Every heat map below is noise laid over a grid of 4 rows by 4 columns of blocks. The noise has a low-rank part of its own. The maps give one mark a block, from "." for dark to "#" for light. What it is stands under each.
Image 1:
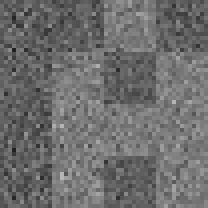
..#.
.#.#
.###
.#.#
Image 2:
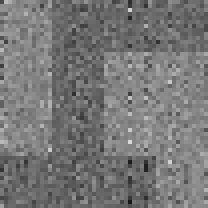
#...
#.##
#.##
...#
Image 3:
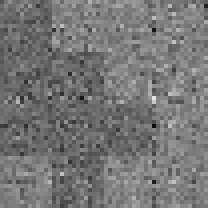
.###
..##
...#
#.##
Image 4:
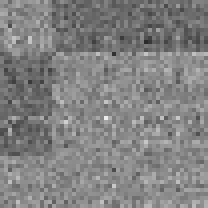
#...
.###
.###
####
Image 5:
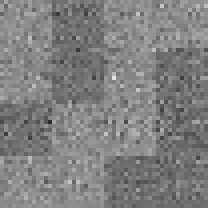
#.##
#.#.
.##.
##..
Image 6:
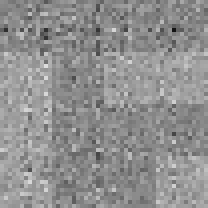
....
#.##
#...
#..#
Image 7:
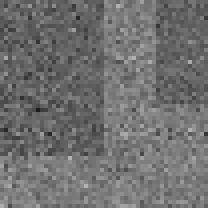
..#.
..#.
..##
####
